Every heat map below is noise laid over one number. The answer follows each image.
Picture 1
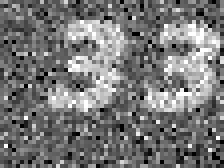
33
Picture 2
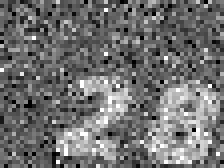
28
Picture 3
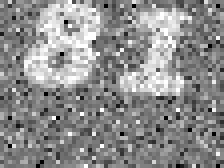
81
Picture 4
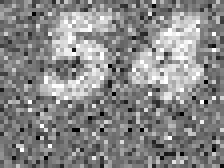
54
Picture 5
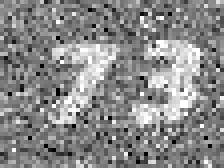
73
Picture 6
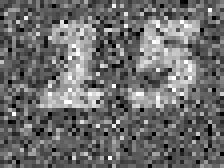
15
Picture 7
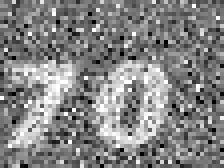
70
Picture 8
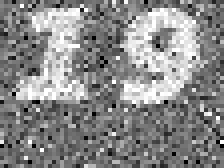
19
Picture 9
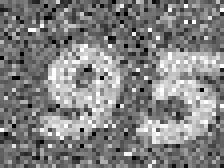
95
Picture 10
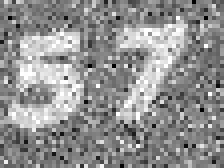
57
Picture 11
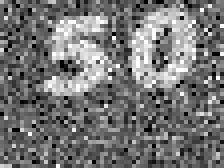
50
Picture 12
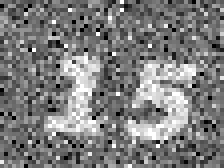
15
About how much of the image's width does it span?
two thirds
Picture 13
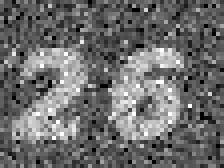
26
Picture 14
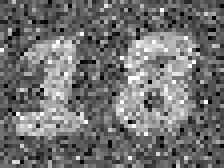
18
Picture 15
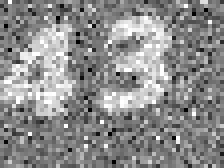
43
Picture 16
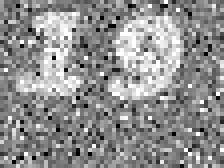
19
